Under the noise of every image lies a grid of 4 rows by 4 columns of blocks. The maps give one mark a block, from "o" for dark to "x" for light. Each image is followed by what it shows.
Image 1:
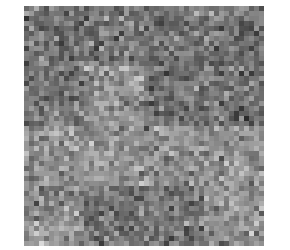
o o o o
o x o o
x x x x
x o o x
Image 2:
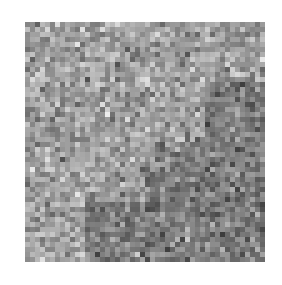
x x x x
x x x o
x x o o
x o o o
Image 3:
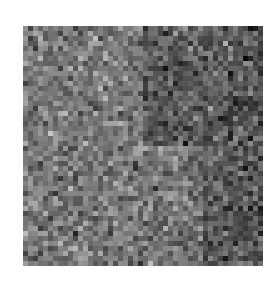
x x o o
x x o o
x x x o
x x x o
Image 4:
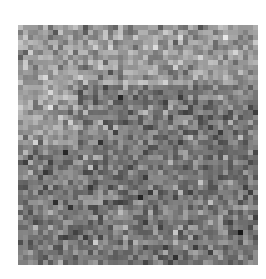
x x x x
x o o o
o o o o
o o o o
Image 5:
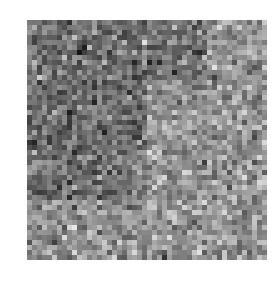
o o o x
o o x x
o o x x
x x x x
